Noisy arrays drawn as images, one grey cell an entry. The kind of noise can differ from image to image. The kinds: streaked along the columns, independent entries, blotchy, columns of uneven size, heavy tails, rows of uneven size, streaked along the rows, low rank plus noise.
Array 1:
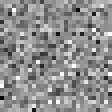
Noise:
heavy tails
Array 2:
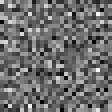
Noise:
low rank plus noise
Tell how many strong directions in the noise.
five to eight
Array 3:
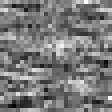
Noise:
streaked along the rows
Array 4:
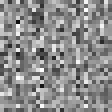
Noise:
columns of uneven size
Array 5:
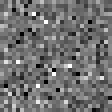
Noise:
heavy tails
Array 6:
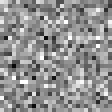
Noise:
independent entries
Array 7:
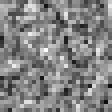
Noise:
blotchy
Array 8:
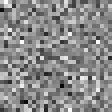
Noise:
low rank plus noise
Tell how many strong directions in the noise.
three or four
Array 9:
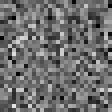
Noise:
low rank plus noise
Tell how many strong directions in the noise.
three or four
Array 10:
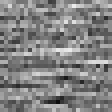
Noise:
streaked along the rows
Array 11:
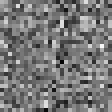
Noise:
low rank plus noise
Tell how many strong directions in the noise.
three or four
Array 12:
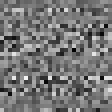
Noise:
rows of uneven size
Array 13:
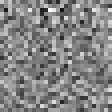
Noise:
low rank plus noise
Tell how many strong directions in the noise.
one
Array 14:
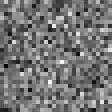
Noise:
independent entries
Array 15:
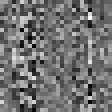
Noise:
columns of uneven size
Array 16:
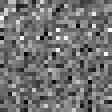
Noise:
heavy tails
